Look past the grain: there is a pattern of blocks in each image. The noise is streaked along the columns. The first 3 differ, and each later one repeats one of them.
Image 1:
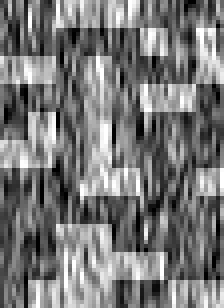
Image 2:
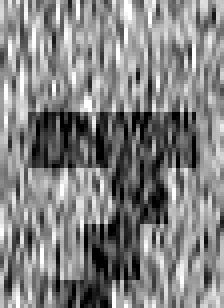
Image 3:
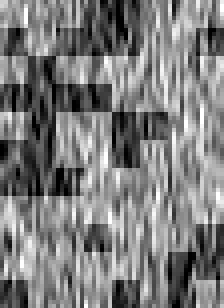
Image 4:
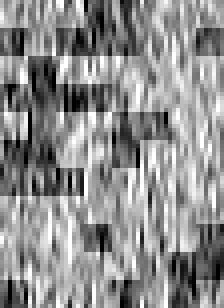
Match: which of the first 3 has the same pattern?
3
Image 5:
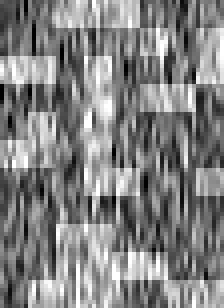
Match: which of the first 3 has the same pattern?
1
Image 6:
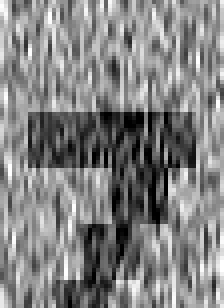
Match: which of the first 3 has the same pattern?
2
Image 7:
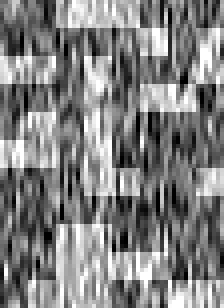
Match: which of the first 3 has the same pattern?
1
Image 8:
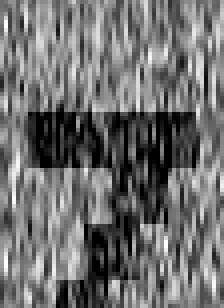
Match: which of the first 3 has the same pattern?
2
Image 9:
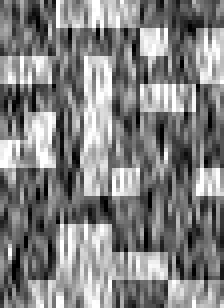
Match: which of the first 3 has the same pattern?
1
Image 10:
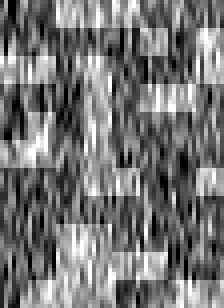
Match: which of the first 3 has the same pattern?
1
